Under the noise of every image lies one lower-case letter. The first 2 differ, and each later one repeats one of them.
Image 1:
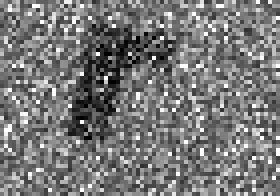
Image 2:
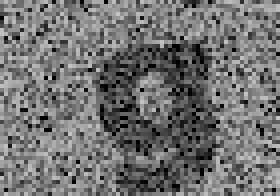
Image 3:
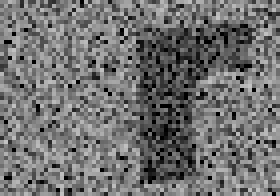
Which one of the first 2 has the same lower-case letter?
1
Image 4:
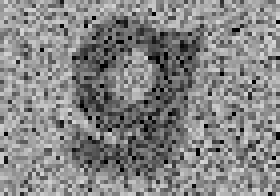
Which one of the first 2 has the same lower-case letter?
2
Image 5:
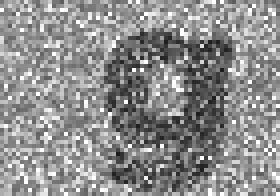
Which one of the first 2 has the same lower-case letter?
2
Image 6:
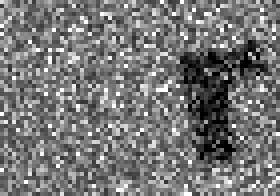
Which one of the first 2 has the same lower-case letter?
1
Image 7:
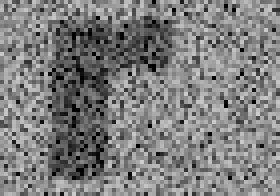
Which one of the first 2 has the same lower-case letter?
1
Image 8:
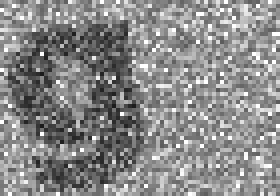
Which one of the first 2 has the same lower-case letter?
2
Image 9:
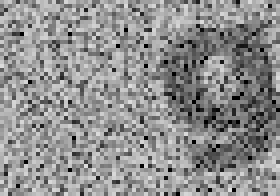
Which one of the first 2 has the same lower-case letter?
2
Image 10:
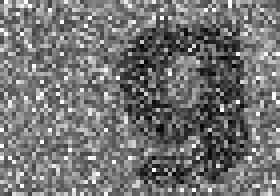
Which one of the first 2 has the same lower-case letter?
2
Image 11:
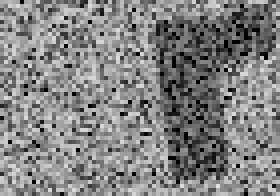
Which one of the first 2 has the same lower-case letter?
1
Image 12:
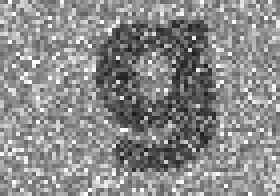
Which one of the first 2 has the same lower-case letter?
2
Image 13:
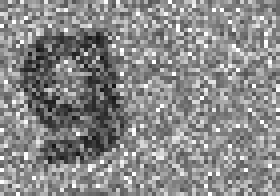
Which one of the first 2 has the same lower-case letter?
2
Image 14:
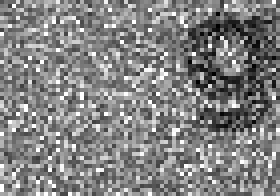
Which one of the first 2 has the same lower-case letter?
2
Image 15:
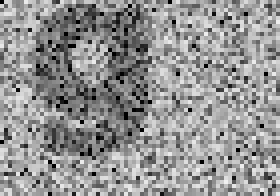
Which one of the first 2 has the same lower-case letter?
2
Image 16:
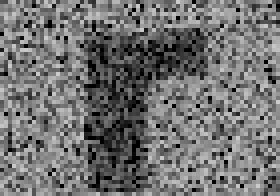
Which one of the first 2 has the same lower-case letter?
1
